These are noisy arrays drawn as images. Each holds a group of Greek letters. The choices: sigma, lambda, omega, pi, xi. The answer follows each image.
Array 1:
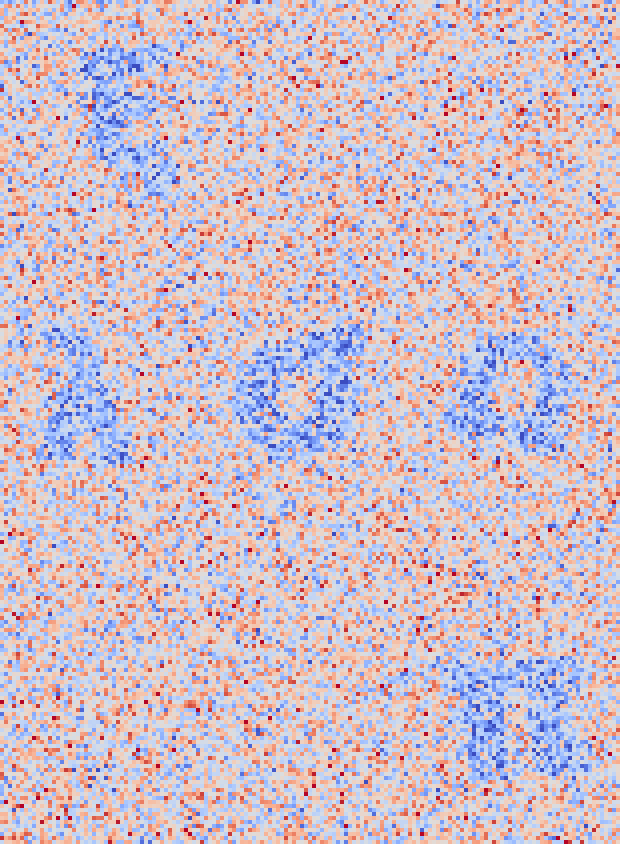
top left: xi; middle left: lambda; centre: sigma; middle right: omega; bottom right: pi
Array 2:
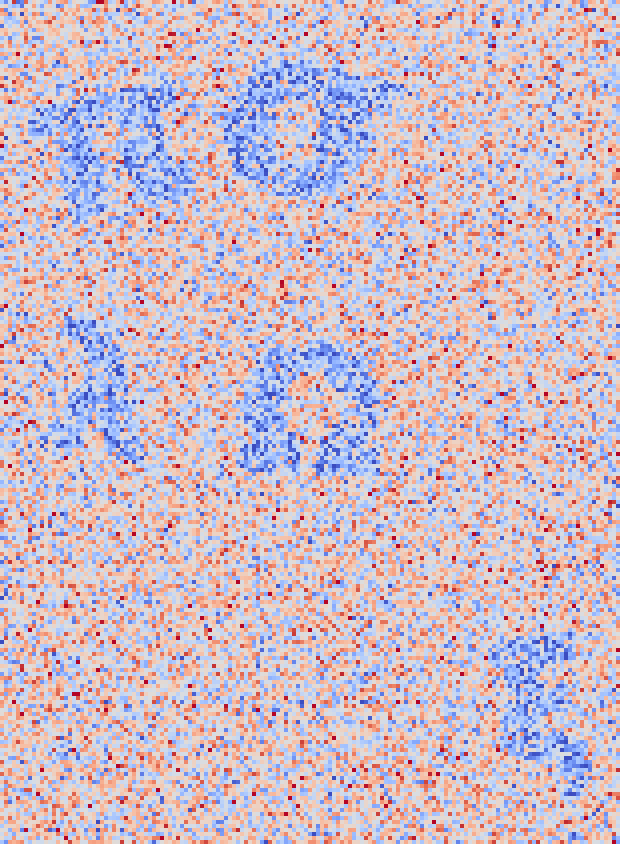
top left: pi; top middle: sigma; middle left: lambda; centre: omega; bottom right: xi
